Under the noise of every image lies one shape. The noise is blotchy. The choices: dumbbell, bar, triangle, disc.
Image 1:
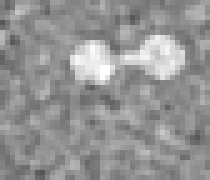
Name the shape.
dumbbell
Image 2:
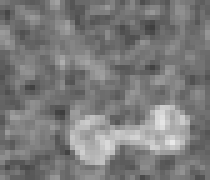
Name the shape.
dumbbell
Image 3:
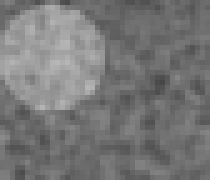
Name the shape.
disc
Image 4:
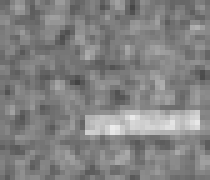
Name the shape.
bar
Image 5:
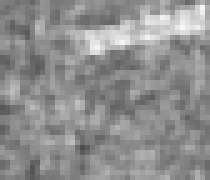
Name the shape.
bar
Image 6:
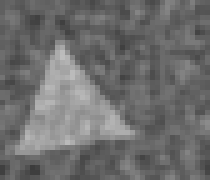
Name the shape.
triangle
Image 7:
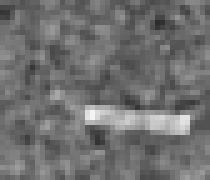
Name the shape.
bar
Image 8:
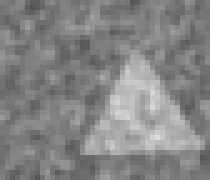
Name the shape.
triangle
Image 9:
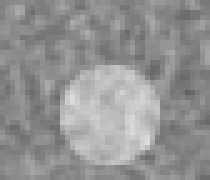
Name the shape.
disc
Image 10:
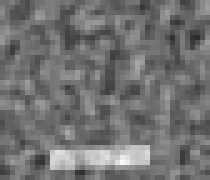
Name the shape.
bar
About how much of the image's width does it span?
half
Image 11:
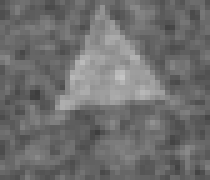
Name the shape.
triangle
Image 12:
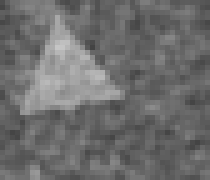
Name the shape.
triangle
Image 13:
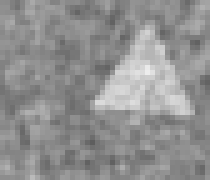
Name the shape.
triangle
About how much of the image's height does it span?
half
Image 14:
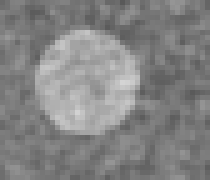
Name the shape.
disc
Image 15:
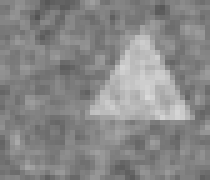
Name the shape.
triangle
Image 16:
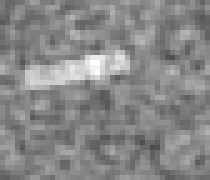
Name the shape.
bar
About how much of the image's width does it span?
half
